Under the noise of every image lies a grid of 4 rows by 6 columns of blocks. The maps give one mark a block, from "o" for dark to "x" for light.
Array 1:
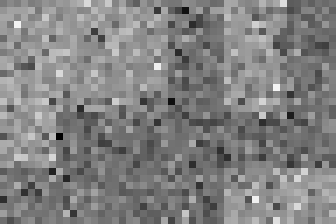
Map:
x x x o x o
x x x o x o
x o o o o o
o o o o x x
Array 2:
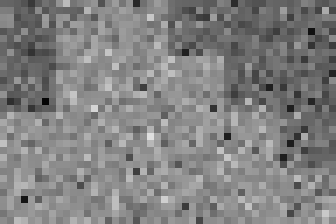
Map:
o x x o o o
o x x x o o
x x x x x o
x x x x x x
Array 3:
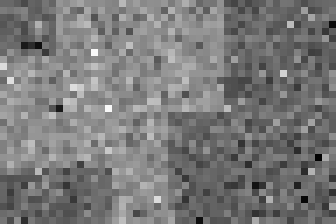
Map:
o x x x o o
x x x x o o
x x x o o o
o o x o o o
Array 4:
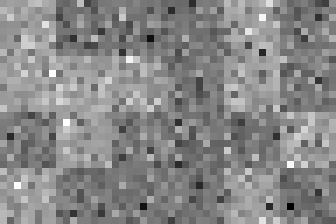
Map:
x o o o x o
x x x o x o
o x o o o x
x o o o x o
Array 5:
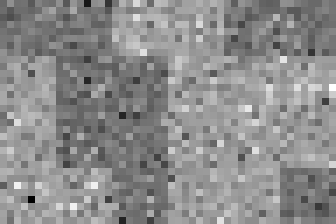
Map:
o o x x o o
x o o x x x
x o o x x x
x x o x x o
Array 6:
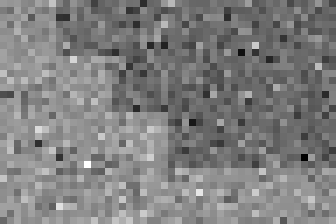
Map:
x o o o o o
x x o o o o
x x x o o o
x x x x x x
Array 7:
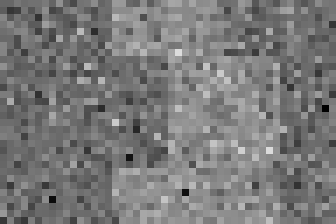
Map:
o o x x o o
o o o x x o
o o o x x o
o o x x x o
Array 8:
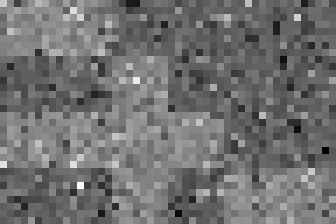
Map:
x x o o o o
o o x o o o
x x x x o o
o o x o x x
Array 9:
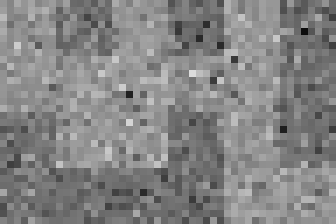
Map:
x o x o x o
x x x x x o
o x x o x o
o o o o x x
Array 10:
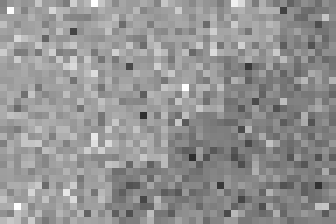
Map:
x x x x x o
x x x x o o
x x x o o o
x x o o o o
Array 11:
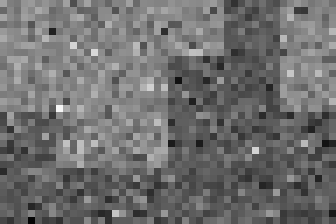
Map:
x x x x o x
x x x o o x
o x x o o o
o o o o o o
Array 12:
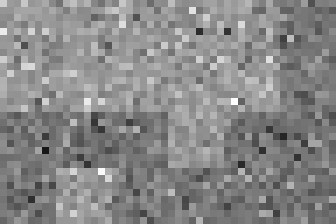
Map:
x x x x x o
x x x x x o
o o o x o o
o x o o o o
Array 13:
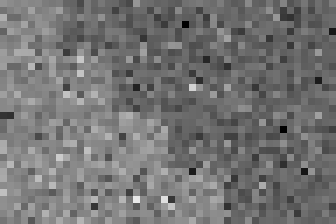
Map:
x o o o o o
x x o o o o
x x x o o o
x x x x o o
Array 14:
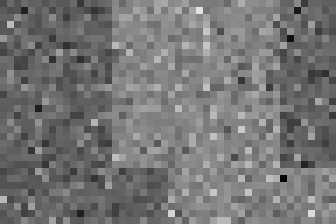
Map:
o o x x x o
o o x x x o
o o x x x o
o o o x x x
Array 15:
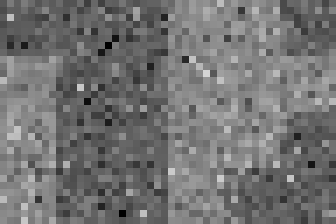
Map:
o o o x x o
x o o x x x
x o o x x o
x o o x o o
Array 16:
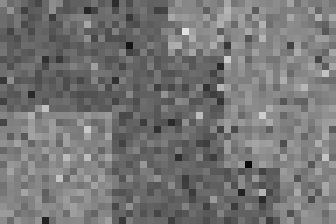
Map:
o o o x x x
o o o o x x
x x o o x x
x x o o o x
